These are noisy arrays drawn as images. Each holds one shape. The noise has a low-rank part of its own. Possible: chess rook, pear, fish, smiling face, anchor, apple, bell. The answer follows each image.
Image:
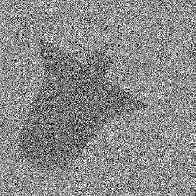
bell
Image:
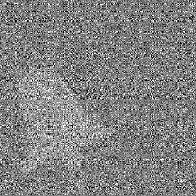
bell
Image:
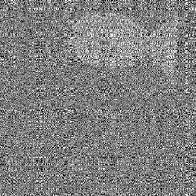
fish
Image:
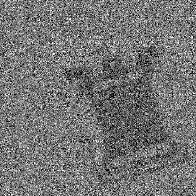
chess rook
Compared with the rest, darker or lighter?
darker
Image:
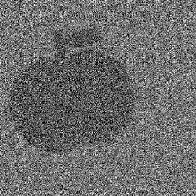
apple
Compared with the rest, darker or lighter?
darker
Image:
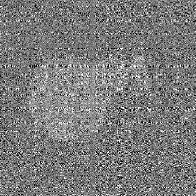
pear
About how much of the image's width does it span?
two thirds
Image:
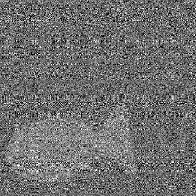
fish
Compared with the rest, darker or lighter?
lighter
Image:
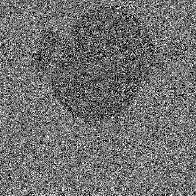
apple
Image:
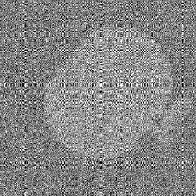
apple
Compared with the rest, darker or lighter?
lighter
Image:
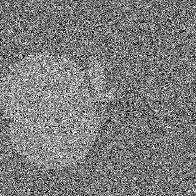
apple
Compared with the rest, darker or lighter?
lighter
